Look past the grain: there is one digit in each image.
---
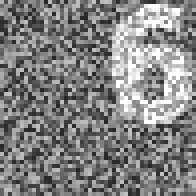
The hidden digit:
6
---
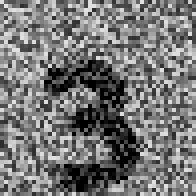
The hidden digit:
3
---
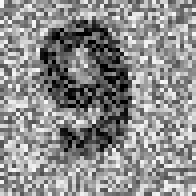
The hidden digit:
9
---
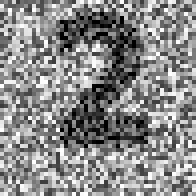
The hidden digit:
2
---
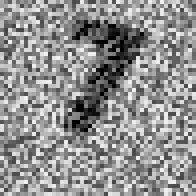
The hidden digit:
7
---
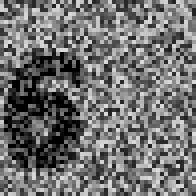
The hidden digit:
6
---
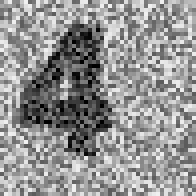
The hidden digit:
4
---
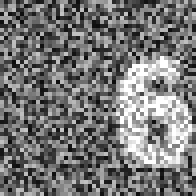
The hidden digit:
6
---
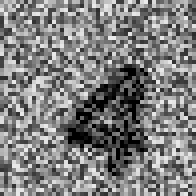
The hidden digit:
4
